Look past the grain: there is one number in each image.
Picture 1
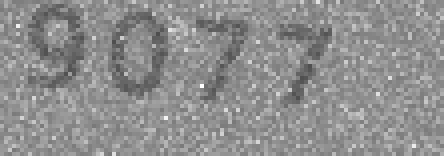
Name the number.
9077
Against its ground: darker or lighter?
darker
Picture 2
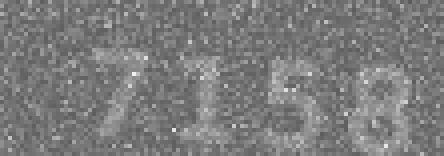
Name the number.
7158
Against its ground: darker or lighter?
lighter
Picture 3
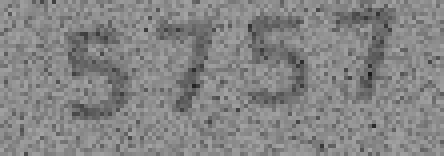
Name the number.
5757
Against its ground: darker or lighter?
darker
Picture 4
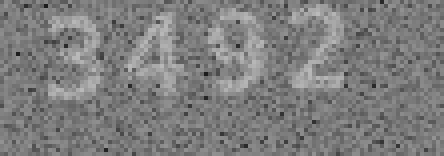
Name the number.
3492
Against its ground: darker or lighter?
lighter
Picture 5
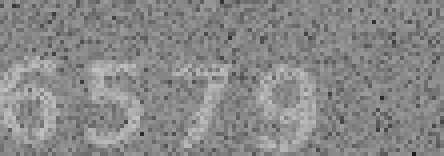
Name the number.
6579
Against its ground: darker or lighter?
lighter
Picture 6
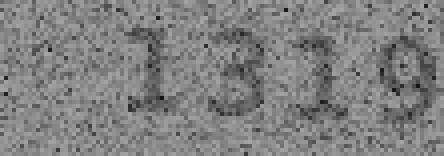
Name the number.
1319
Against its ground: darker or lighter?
darker
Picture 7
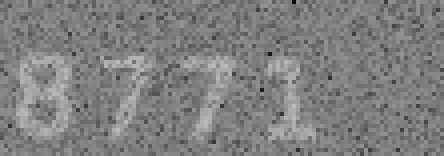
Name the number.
8771
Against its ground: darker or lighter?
lighter
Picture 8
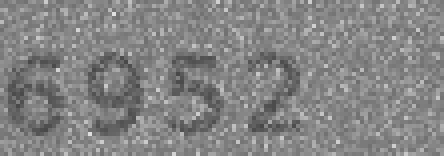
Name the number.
6952
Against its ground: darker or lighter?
darker
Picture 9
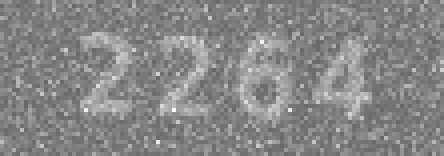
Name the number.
2264
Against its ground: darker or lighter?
lighter
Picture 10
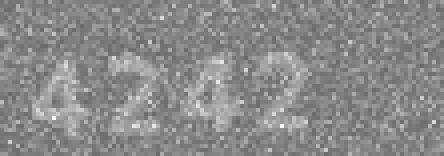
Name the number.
4242
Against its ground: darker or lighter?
lighter
